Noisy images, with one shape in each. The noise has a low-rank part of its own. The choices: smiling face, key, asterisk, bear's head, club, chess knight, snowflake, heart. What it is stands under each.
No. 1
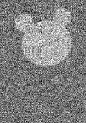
bear's head
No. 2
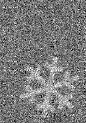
snowflake
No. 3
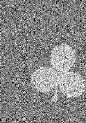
club
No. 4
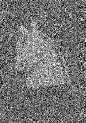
chess knight
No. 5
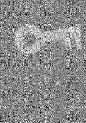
key
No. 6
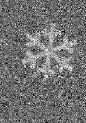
snowflake
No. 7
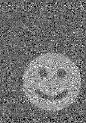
smiling face
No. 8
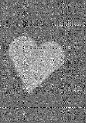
heart
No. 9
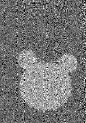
bear's head
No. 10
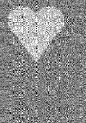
heart
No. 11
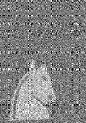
chess knight
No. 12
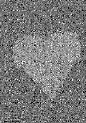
heart
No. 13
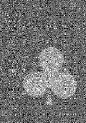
club
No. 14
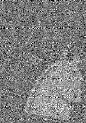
chess knight
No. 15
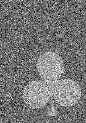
club
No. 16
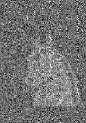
chess knight
